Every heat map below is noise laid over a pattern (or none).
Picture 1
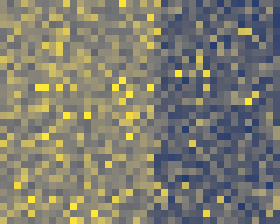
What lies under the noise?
a sharp edge
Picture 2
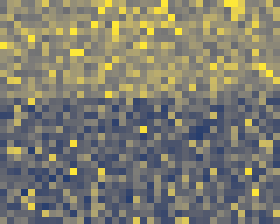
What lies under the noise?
a sharp edge
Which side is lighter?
top
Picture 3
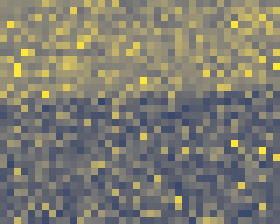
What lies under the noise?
a sharp edge
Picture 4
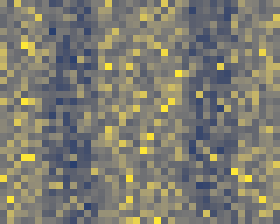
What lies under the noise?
vertical stripes
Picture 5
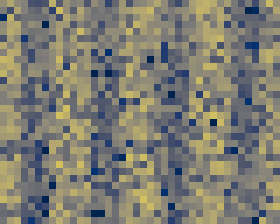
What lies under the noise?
vertical stripes
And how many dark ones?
4
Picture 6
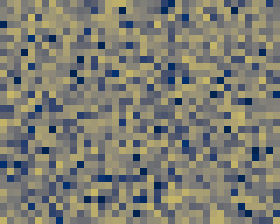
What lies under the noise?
only noise
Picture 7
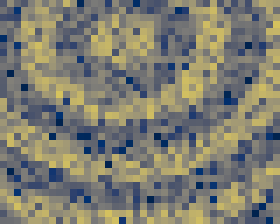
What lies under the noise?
rings round one point
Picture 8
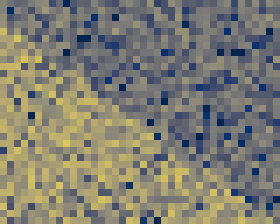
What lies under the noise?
a sharp edge
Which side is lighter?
bottom left
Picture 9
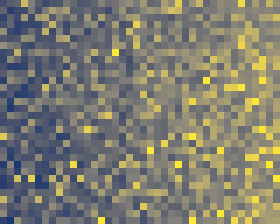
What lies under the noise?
a smooth slope
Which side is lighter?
right
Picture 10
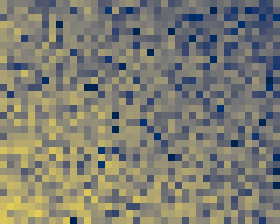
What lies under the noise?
a smooth slope
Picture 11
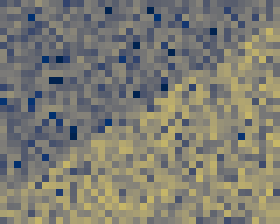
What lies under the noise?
a sharp edge
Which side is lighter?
bottom right
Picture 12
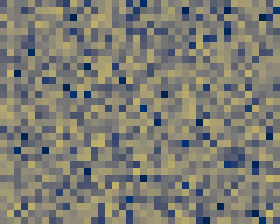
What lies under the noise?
only noise
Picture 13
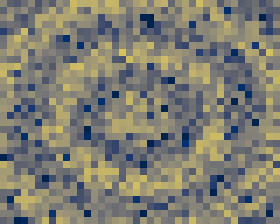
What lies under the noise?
rings round one point
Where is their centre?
centre
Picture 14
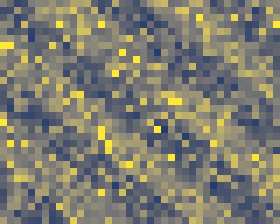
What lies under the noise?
diagonal stripes
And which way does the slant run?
top left to bottom right
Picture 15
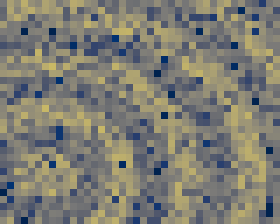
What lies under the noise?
rings round one point
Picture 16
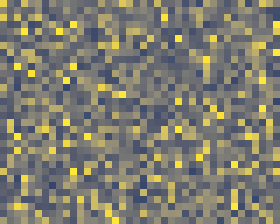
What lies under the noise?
only noise
